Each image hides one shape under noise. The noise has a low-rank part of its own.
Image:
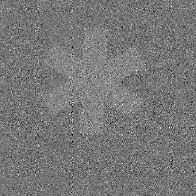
asterisk
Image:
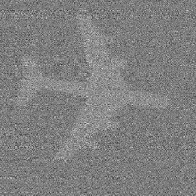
airplane
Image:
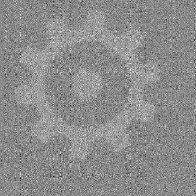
gear
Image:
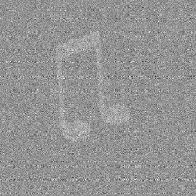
pair of musical notes
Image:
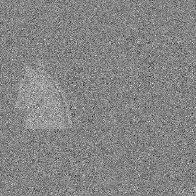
chess knight
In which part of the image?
middle left
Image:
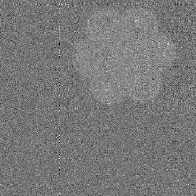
flower
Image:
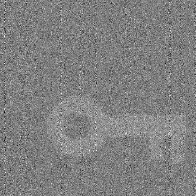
key
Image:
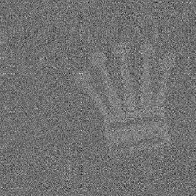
chess queen
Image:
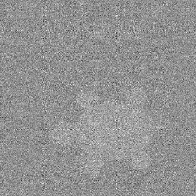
turtle
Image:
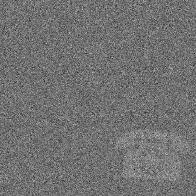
telephone
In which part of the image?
bottom right
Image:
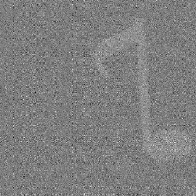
musical note
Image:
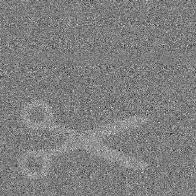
pair of scissors
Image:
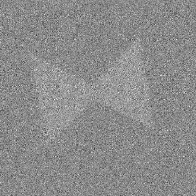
bow tie
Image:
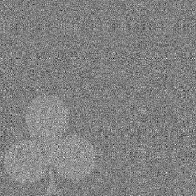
club
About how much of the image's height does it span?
half
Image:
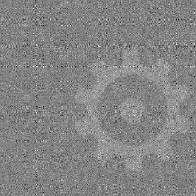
gear
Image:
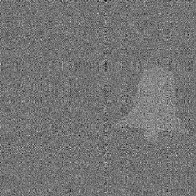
bell
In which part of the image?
middle right
